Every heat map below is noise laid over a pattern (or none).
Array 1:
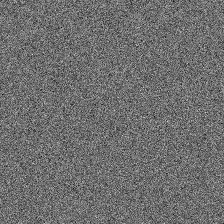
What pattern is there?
only noise
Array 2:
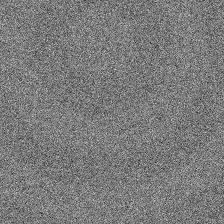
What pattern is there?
rings round one point
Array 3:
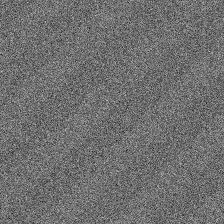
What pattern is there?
diagonal stripes
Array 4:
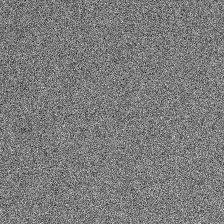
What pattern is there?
a smooth slope
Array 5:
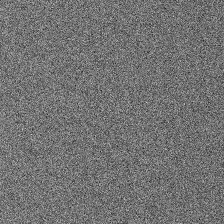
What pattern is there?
a smooth slope
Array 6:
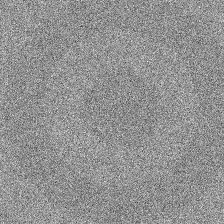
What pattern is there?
rings round one point
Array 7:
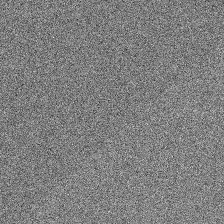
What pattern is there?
a sharp edge
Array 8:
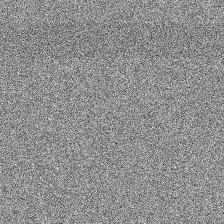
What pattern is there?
one horizontal stripe
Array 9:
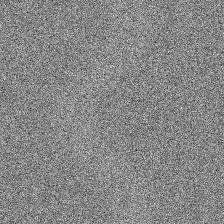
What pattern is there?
a wavy band
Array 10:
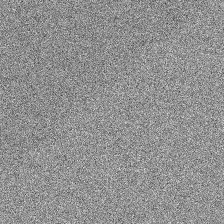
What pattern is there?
a sharp edge
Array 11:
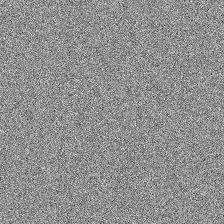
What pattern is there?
only noise
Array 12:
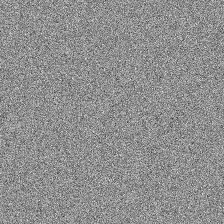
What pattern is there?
only noise
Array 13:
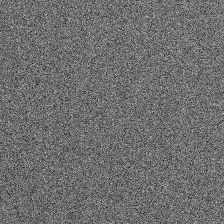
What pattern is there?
a smooth slope
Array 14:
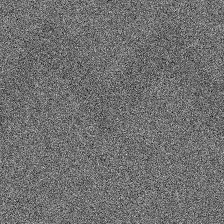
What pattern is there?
a wavy band
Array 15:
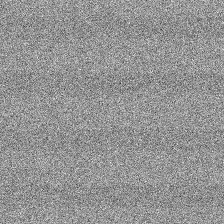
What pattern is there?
horizontal stripes
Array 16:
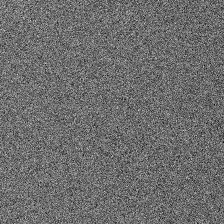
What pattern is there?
a smooth slope
